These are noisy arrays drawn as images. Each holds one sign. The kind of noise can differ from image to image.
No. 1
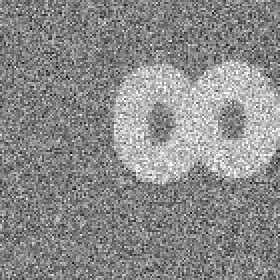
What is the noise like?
low rank plus noise
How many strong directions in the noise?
one
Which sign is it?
infinity sign
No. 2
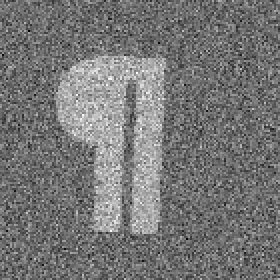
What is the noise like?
low rank plus noise
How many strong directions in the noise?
five to eight
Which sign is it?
pilcrow
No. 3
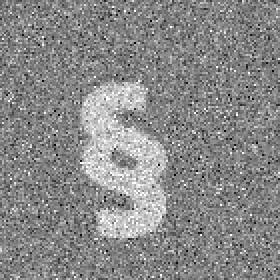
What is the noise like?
heavy tails
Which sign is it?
section sign
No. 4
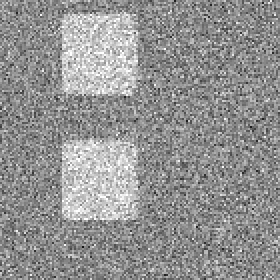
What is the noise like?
low rank plus noise
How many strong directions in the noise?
three or four
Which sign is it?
colon
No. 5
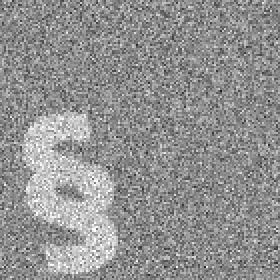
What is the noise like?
low rank plus noise
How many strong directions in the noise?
one
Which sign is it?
section sign
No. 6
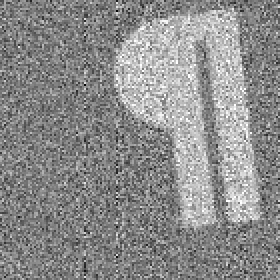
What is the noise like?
columns of uneven size
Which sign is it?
pilcrow
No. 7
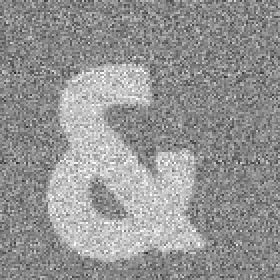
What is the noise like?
rows of uneven size
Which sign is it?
ampersand
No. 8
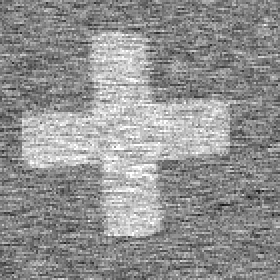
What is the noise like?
streaked along the rows
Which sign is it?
plus sign
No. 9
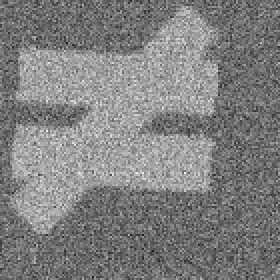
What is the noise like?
low rank plus noise
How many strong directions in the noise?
three or four
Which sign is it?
not-equal sign
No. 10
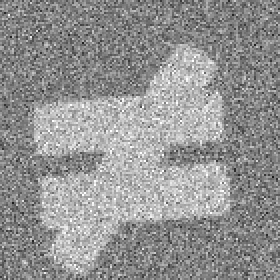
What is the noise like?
independent entries
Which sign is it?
not-equal sign
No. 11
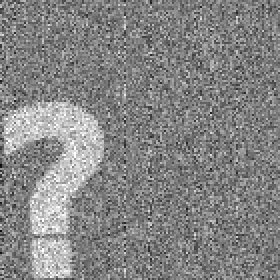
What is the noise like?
columns of uneven size
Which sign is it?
question mark
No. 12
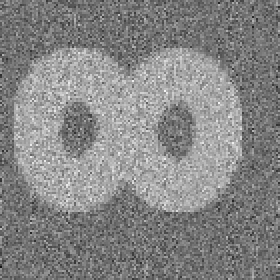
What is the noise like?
columns of uneven size
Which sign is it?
infinity sign
